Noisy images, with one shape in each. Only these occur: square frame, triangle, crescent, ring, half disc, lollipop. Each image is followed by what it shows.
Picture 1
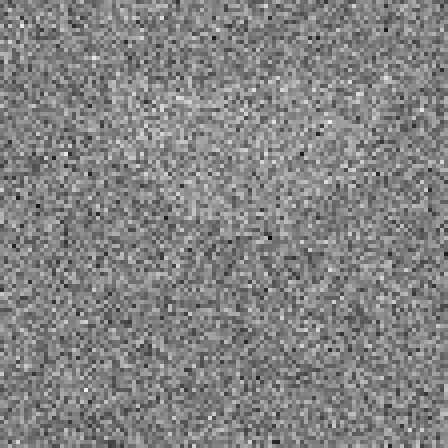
light half disc
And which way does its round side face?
down
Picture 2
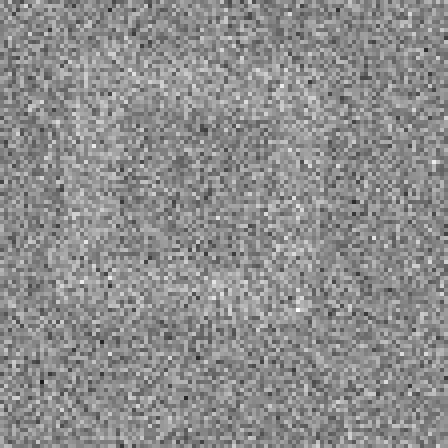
light square frame
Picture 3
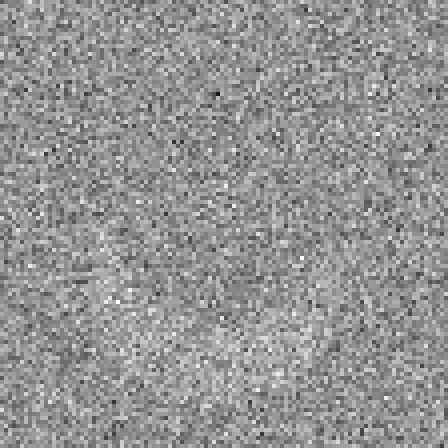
light crescent
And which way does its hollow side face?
up
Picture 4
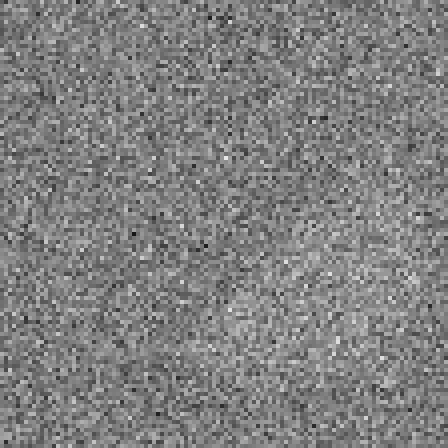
light half disc
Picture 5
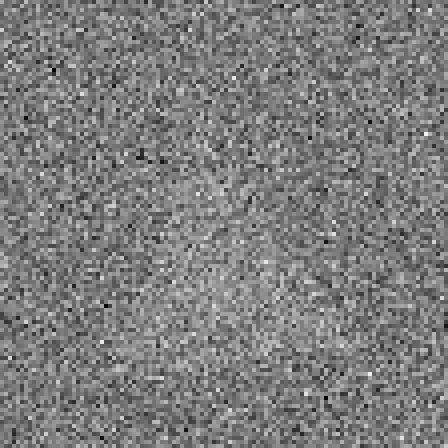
light triangle
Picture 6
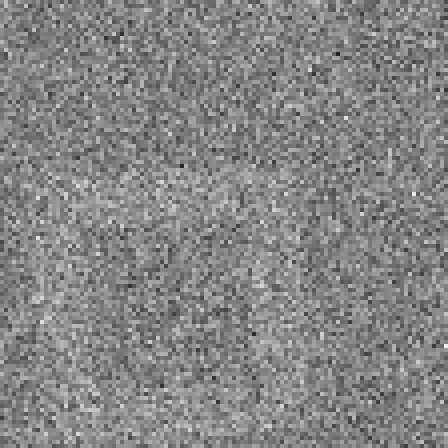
light square frame
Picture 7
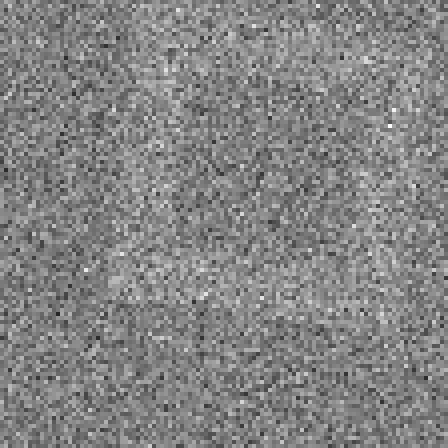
light square frame
